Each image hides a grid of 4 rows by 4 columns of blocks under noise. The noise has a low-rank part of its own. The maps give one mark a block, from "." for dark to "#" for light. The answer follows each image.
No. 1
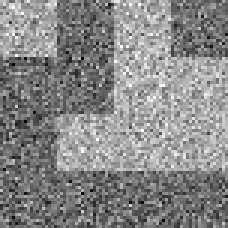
# . # .
. . # #
. # # #
. . . .
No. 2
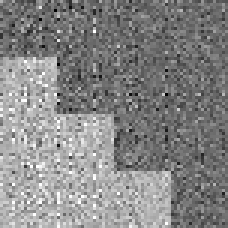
. . . .
# . . .
# # . .
# # # .
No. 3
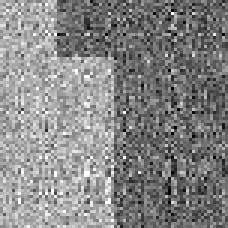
# . . .
# # . .
# # . .
# # . .
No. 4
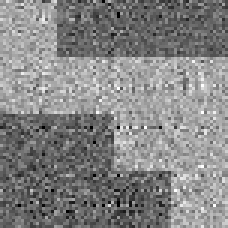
# . . .
# # # #
. . # #
. . . #
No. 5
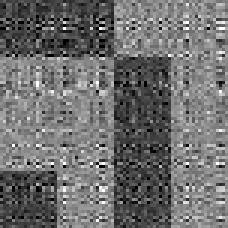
. . # #
# # . #
# # . #
. # . #
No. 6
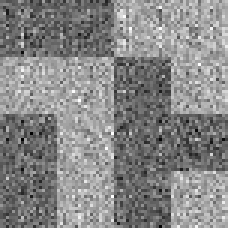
. . # #
# # . #
. # . .
. # . #
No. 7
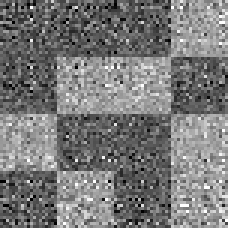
. . . #
. # # .
# . . #
. # . #
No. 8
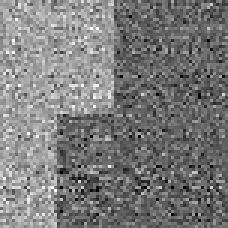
# # . .
# # . .
# . . .
# . . .
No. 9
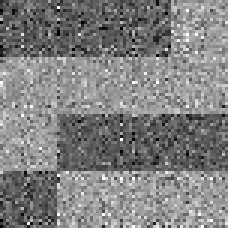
. . . #
# # # #
# . . .
. # # #
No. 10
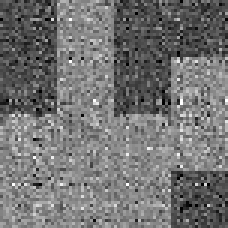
. # . .
. # . #
# # # #
# # # .
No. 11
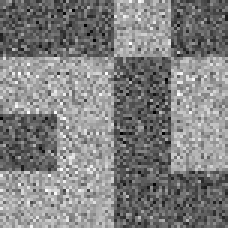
. . # .
# # . #
. # . #
# # . .
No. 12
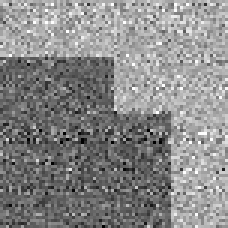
# # # #
. . # #
. . . #
. . . #
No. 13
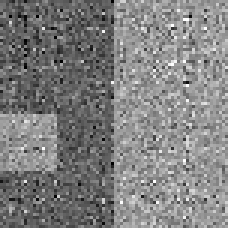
. . # #
. . # #
# . # #
. . # #
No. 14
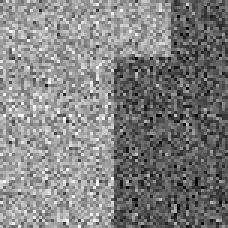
# # # .
# # . .
# # . .
# # . .
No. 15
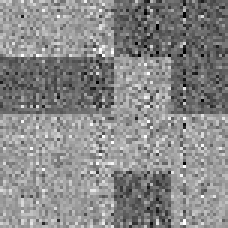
# # . .
. . # .
# # # #
# # . #
